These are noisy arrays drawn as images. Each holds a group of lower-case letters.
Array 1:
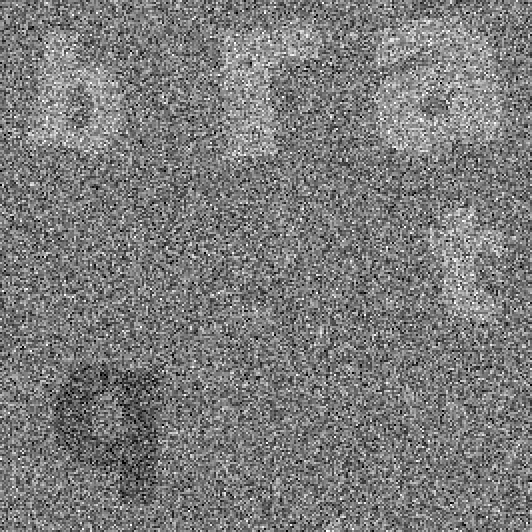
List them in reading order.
top left: light b; top middle: light r; top right: light a; middle right: light t; bottom left: dark q
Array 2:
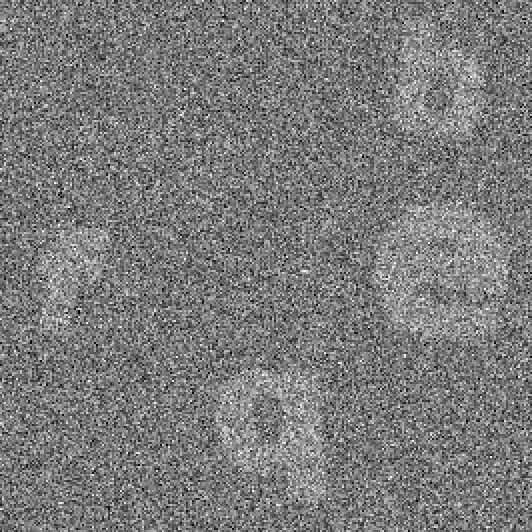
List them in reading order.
top right: light b; middle left: light f; middle right: light e; bottom middle: light q
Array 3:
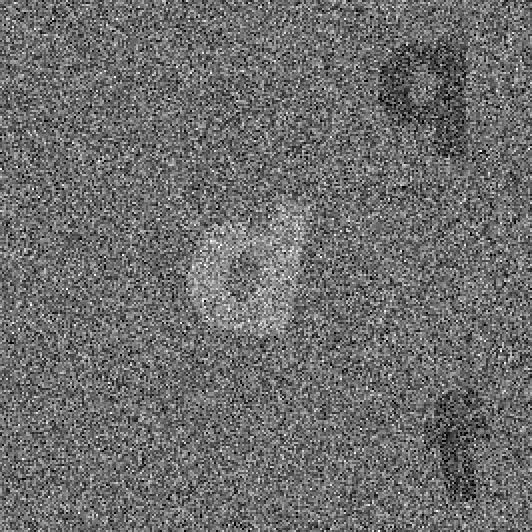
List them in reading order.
top right: dark q; centre: light d; bottom right: dark f
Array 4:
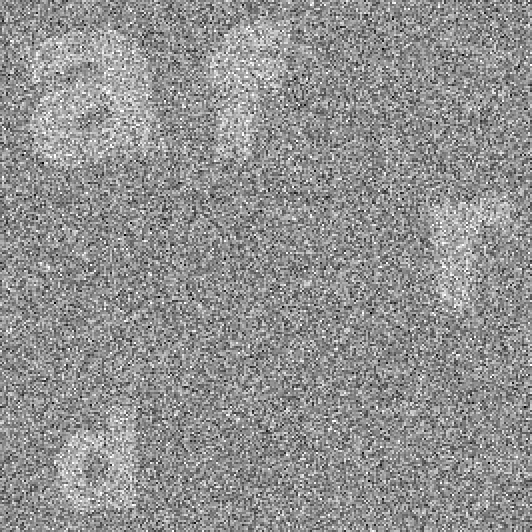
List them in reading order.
top left: light a; top middle: light f; middle right: light r; bottom left: light d
